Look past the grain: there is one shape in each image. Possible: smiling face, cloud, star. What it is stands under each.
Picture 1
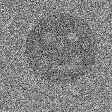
dark smiling face
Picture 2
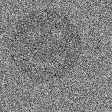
dark smiling face
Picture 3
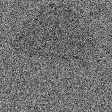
dark cloud
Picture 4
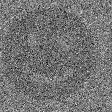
dark smiling face
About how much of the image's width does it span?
nearly all
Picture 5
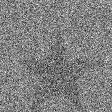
dark star
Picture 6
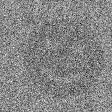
dark smiling face
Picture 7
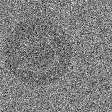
dark smiling face
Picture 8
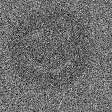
dark smiling face
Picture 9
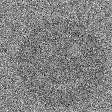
dark smiling face
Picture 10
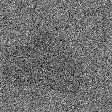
dark cloud
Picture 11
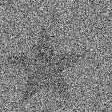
dark star
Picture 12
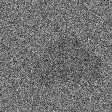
dark cloud
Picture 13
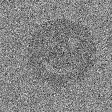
dark smiling face
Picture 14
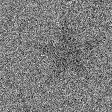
dark star
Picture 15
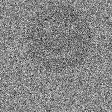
dark smiling face
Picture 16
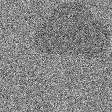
dark cloud
